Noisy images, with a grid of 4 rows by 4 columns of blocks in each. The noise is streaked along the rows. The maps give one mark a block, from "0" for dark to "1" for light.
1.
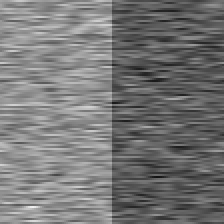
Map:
1100
1100
1100
1100
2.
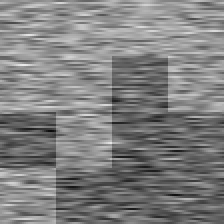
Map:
1111
1101
0100
1000
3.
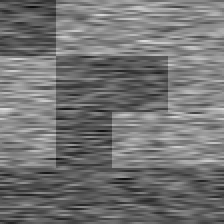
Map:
0111
1001
1011
0000
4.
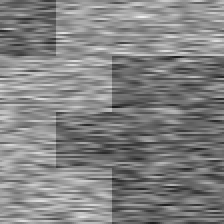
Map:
0111
1100
1000
1100
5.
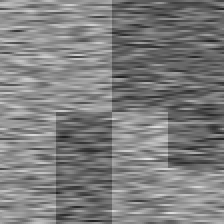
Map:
1100
1100
1010
1011
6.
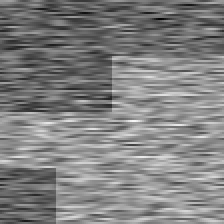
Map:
0000
0011
1111
0111
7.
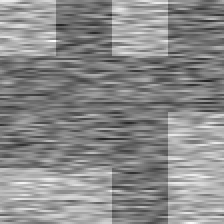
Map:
1010
0000
0001
1101
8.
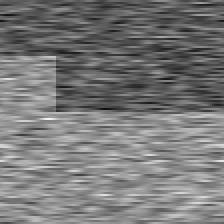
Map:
0000
1000
1111
1111
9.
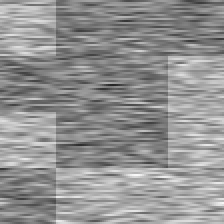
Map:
1000
0001
1001
0111
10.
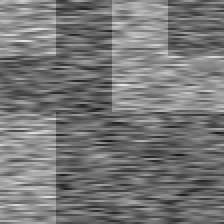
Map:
1010
0011
1000
1000
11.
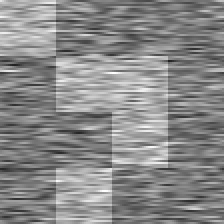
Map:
1000
0110
0010
0100
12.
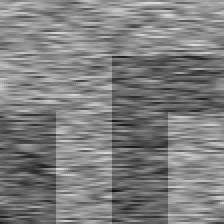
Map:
1111
1100
0101
0101
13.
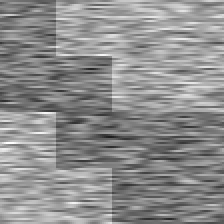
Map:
0111
0011
1000
1100
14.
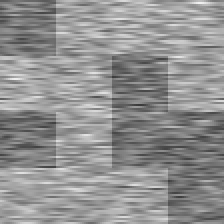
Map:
0111
1101
0100
1110
